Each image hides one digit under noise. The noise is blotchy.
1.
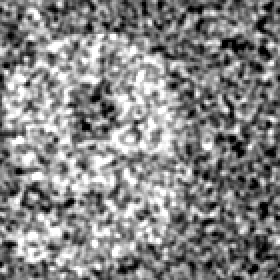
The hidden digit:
9
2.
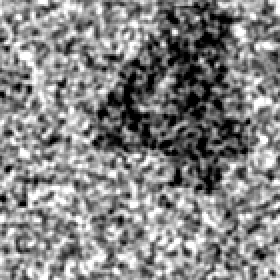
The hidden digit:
4
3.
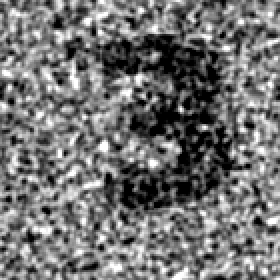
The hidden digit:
3
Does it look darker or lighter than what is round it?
darker
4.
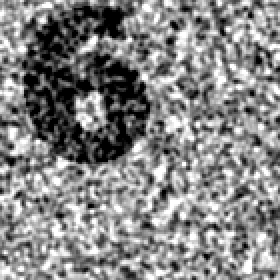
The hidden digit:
6
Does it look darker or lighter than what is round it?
darker
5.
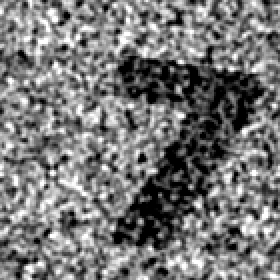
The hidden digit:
7
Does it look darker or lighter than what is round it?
darker
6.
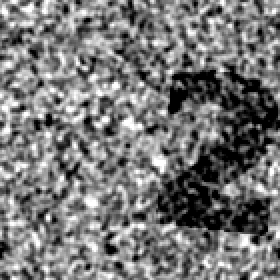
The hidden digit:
2
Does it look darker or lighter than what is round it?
darker
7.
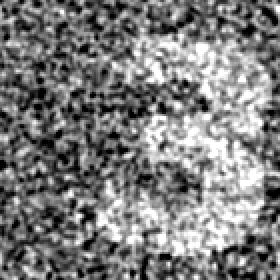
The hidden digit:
3
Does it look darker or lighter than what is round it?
lighter
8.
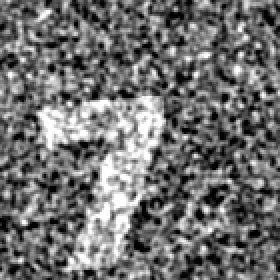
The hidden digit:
7
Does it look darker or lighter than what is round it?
lighter
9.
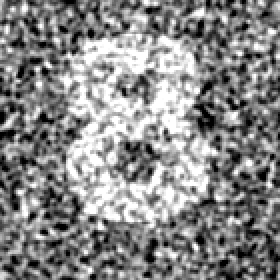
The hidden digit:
8
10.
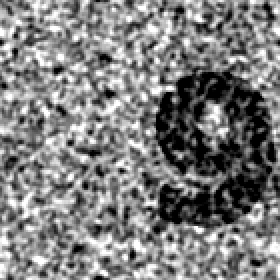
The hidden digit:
9
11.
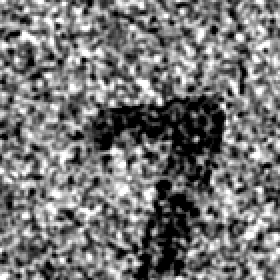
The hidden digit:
7
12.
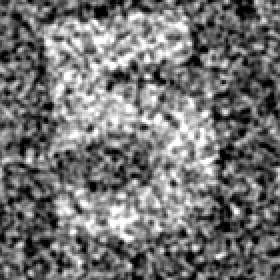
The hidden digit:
5
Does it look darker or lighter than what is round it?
lighter
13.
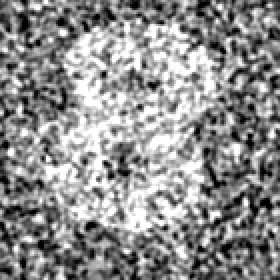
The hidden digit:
8
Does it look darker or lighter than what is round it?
lighter
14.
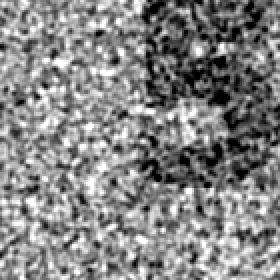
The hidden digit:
5
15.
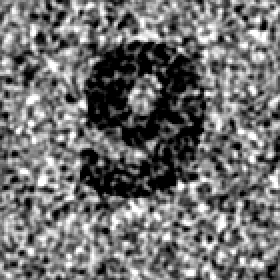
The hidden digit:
9
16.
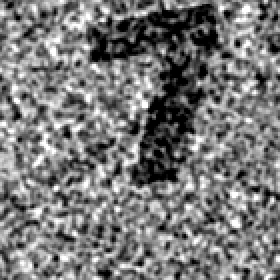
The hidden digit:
7
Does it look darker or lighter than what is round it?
darker
